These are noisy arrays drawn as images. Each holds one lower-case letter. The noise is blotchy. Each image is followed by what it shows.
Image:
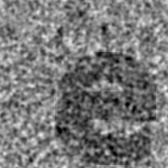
e
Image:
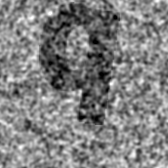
q
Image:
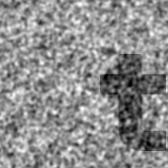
t
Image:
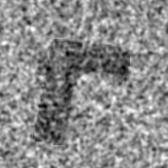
r
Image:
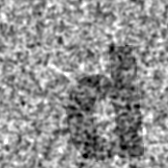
d
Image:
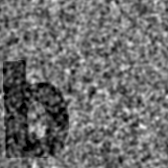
b
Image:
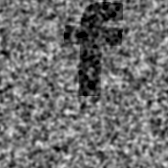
f
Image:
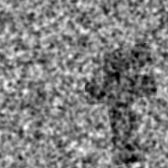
f
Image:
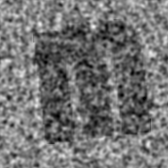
m
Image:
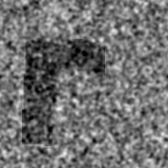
r
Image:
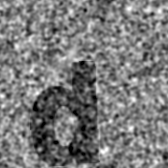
d
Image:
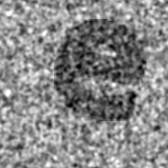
e
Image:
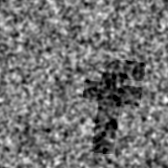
f
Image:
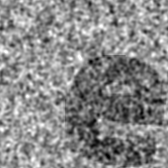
e
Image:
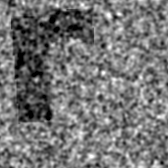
r
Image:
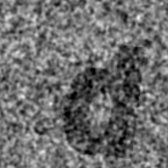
d
